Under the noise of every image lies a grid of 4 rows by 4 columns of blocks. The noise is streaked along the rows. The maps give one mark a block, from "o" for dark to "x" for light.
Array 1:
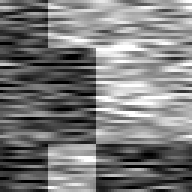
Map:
o x x x
o o x x
o o x x
o x o o
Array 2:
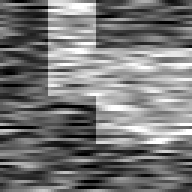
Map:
o x o o
o x x x
o o x x
o o o o
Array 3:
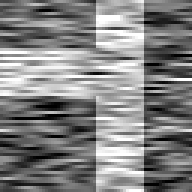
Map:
o o x o
x x x o
o o x o
o o x o
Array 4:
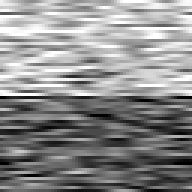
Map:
x x x x
x x x x
o o o o
o o o o
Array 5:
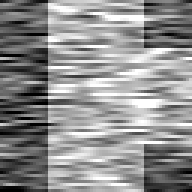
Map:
o x x o
o x x x
o x x x
o x x o
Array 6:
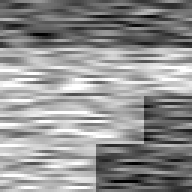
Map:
o o o o
x x x x
x x x o
x x o o
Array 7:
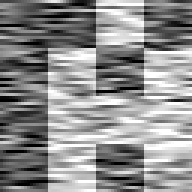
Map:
o o x o
o x o x
o x x x
o x o x
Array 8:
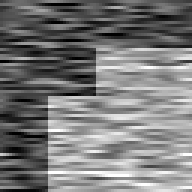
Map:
o o o o
o o x x
o x x x
o x x x
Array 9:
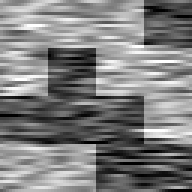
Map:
x x x o
x o x x
o o o x
x x o o
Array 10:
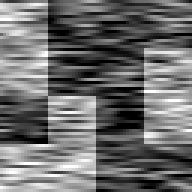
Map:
x o o o
x o o x
o x o x
x x o o
